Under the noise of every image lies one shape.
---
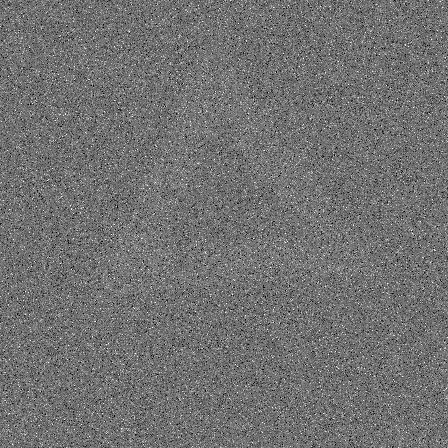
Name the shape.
triangle frame
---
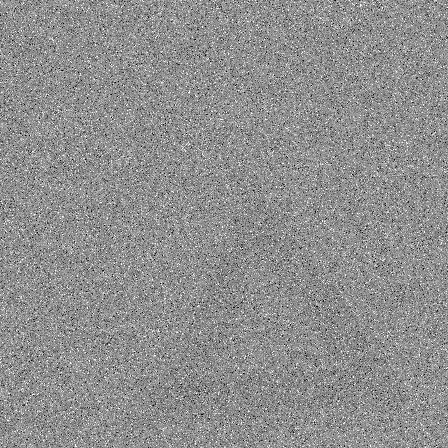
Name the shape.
triangle frame
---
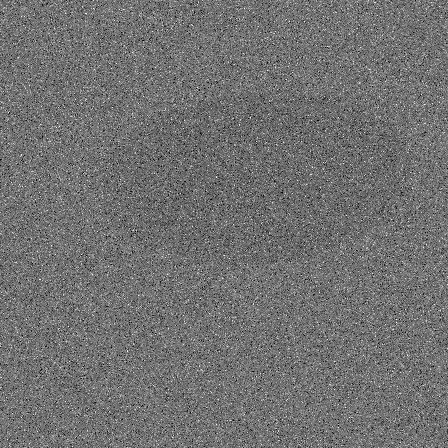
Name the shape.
ellipse
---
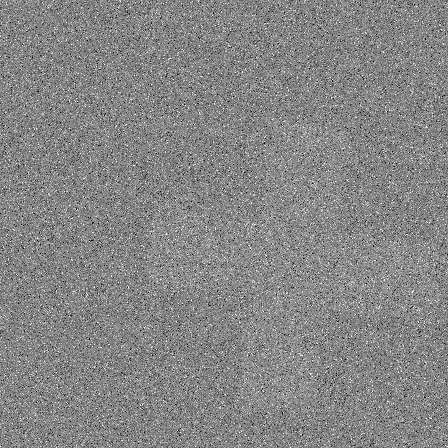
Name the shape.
cross
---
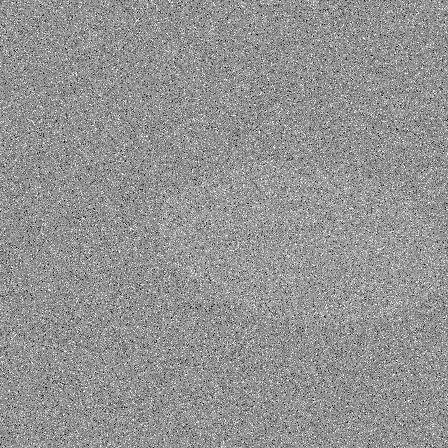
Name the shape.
ellipse
